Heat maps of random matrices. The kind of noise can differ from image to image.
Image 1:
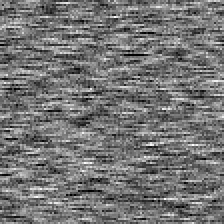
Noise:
streaked along the rows
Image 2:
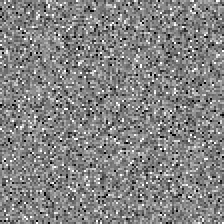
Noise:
heavy tails
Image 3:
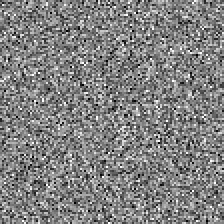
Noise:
independent entries
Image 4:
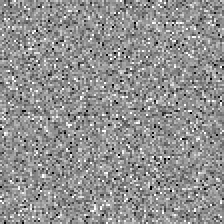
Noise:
heavy tails
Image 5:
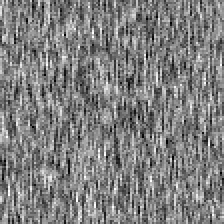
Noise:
streaked along the columns
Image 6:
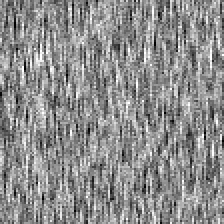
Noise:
streaked along the columns
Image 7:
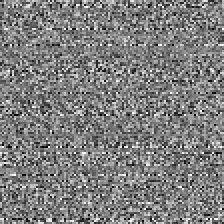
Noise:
rows of uneven size
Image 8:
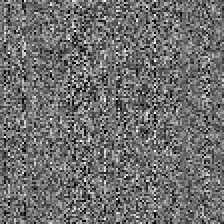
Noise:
columns of uneven size
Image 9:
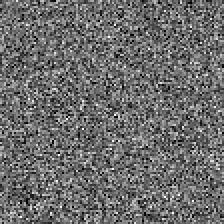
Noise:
independent entries
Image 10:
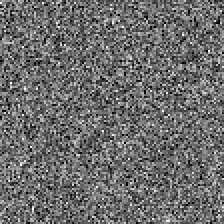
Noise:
independent entries
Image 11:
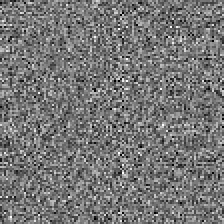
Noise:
low rank plus noise
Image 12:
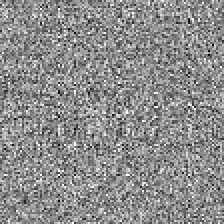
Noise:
low rank plus noise
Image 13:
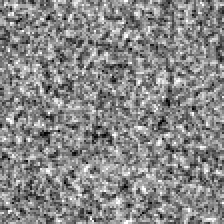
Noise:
blotchy
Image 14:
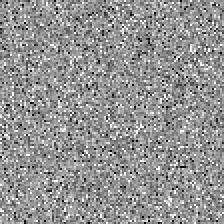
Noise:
heavy tails
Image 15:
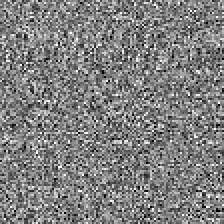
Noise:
low rank plus noise
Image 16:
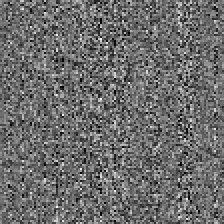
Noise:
columns of uneven size
